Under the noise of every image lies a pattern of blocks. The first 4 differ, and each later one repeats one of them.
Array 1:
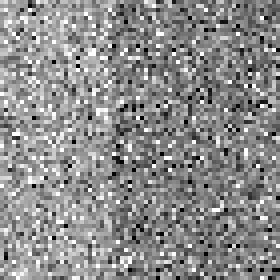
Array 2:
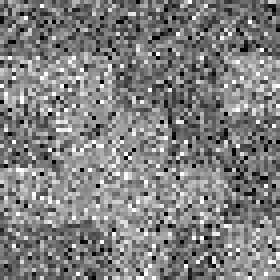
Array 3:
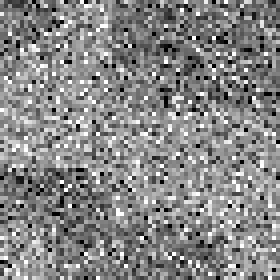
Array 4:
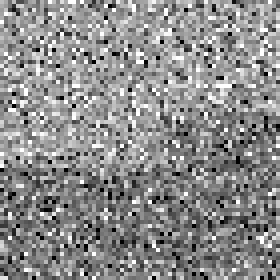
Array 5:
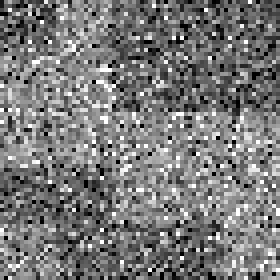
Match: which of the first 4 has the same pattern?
3
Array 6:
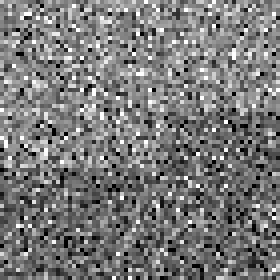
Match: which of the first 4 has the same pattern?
4
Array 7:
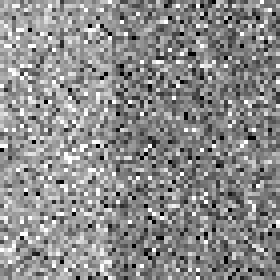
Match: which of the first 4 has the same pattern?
1
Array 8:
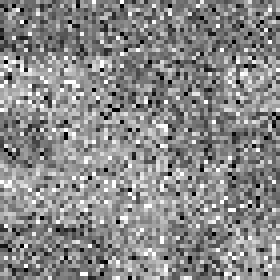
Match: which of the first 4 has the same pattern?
2
